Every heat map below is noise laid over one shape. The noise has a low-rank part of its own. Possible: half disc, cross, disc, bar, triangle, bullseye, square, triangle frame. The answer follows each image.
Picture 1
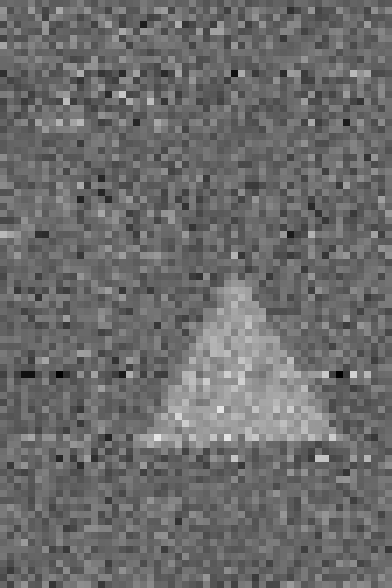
triangle
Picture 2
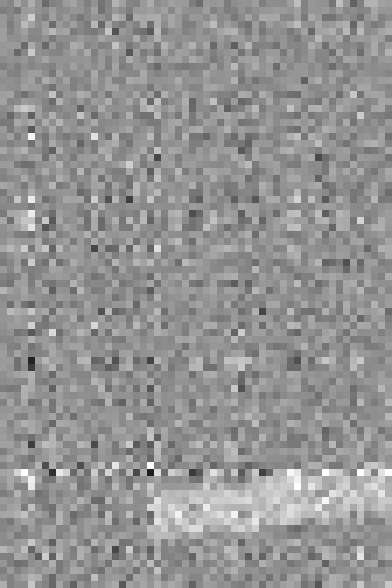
bar
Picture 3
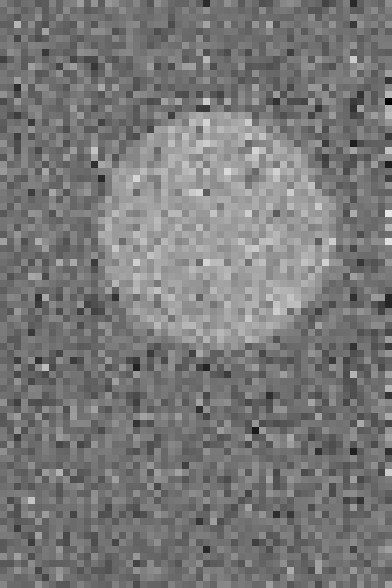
disc
